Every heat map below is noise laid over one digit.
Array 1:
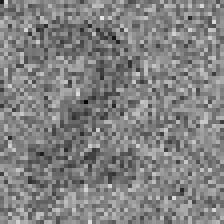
2
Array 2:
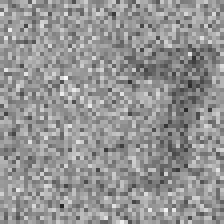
7
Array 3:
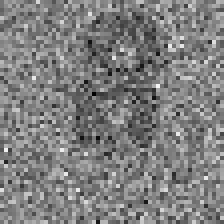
8
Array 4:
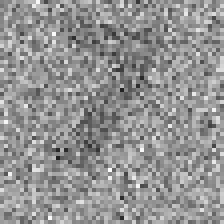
7
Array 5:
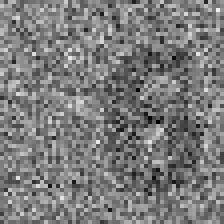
6
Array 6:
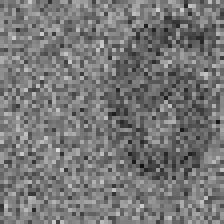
6
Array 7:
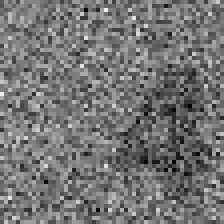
4
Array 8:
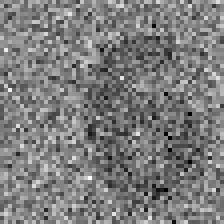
6
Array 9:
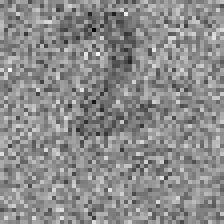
2
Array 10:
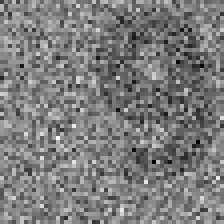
9
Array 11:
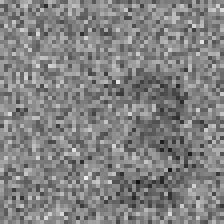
3
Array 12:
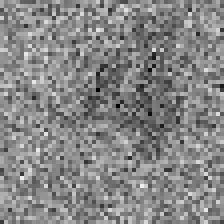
4
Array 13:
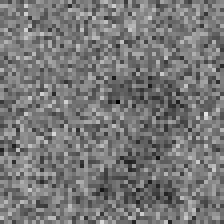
2
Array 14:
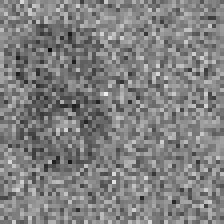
8
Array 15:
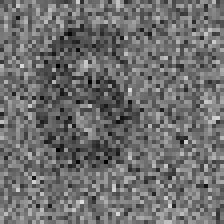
6
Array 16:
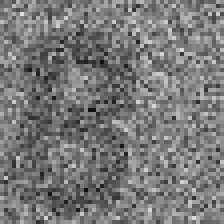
8
